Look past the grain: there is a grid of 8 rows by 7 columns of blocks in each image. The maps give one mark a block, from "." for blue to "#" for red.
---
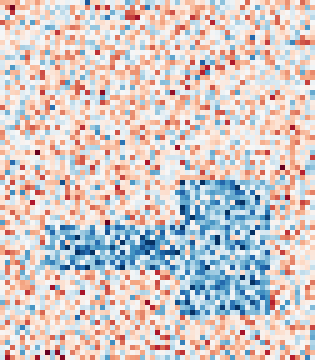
# # # # # # #
# # # # # # #
# # # # # # #
# # # # # # #
# # # # . . #
# . . . . . #
# # # # . . #
# # # # # # #
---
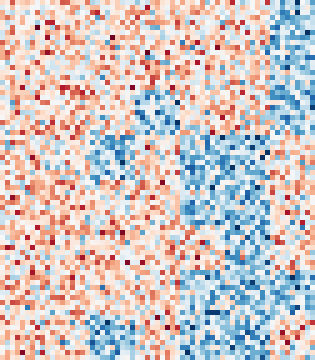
# # # # # # .
# # # # # # .
# # # . # # .
# # . # . . #
# # # # . . #
# # # # # . #
# # # # . . .
# # . # . . #
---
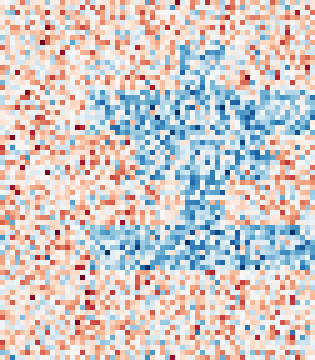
# # # # # # #
# # # # . # #
# # . . . . .
# # # . . . #
# # # # . # #
# # . . . . .
# # # # # # #
# # # # # # #
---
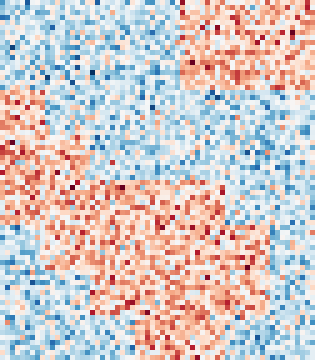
. . . . # # #
. . . . # # #
# . . . . . .
# # . . . . .
# # # # # . .
. # # # # # .
. . # # # # .
. . . # # . .
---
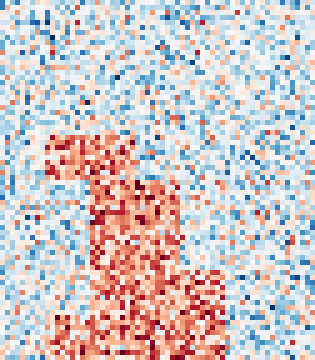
. . . . . . .
. . . . . . .
. . . . . . .
. # # . . . .
. . # # . . .
. . # # . . .
. . # # # . .
. # # # # . .
